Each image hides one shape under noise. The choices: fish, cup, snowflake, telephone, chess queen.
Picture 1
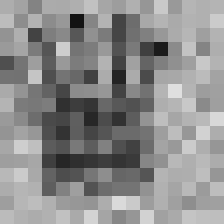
dark chess queen
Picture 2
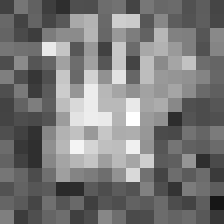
light chess queen
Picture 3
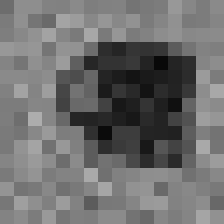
dark cup
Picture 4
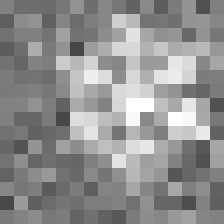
light snowflake
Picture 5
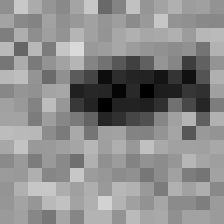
dark fish
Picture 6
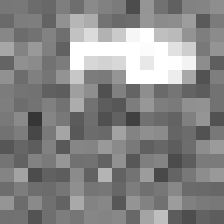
light fish
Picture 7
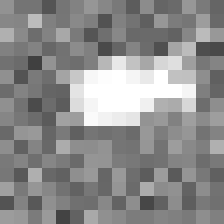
light fish
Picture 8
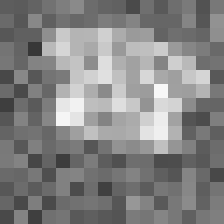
light telephone
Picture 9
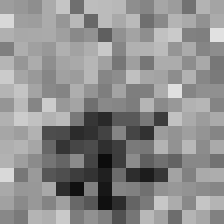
dark snowflake
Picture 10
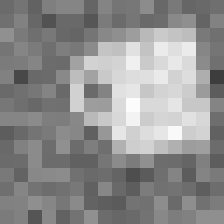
light cup
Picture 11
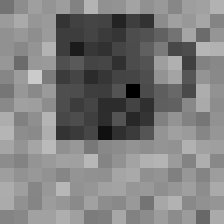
dark cup
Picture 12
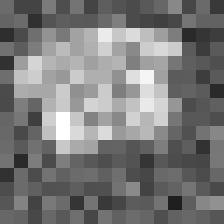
light telephone
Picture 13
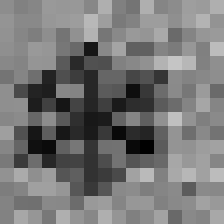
dark snowflake
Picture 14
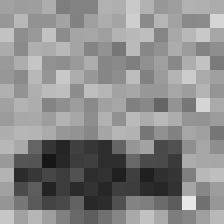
dark fish
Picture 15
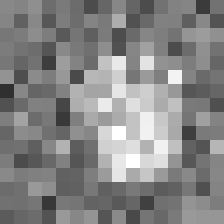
light chess queen
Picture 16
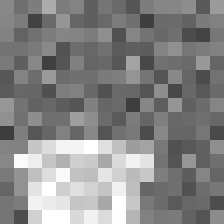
light telephone
